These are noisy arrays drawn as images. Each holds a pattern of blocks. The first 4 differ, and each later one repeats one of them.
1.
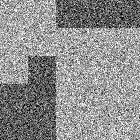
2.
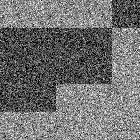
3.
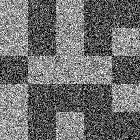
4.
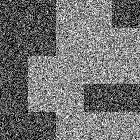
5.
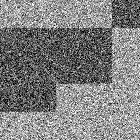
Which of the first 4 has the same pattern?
2
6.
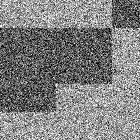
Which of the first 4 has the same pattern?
2
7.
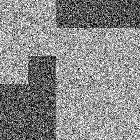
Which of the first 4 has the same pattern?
1
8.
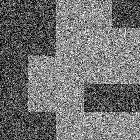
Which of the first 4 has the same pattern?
4
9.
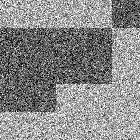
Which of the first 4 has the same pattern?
2
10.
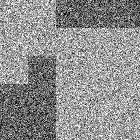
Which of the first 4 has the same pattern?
1
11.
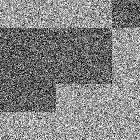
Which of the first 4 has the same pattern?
2
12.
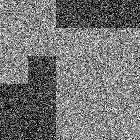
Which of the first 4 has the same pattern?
1
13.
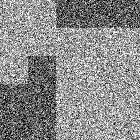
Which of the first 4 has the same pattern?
1
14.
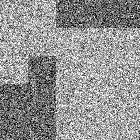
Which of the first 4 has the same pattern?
1
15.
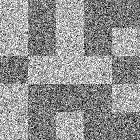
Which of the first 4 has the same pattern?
3
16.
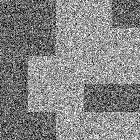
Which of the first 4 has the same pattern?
4
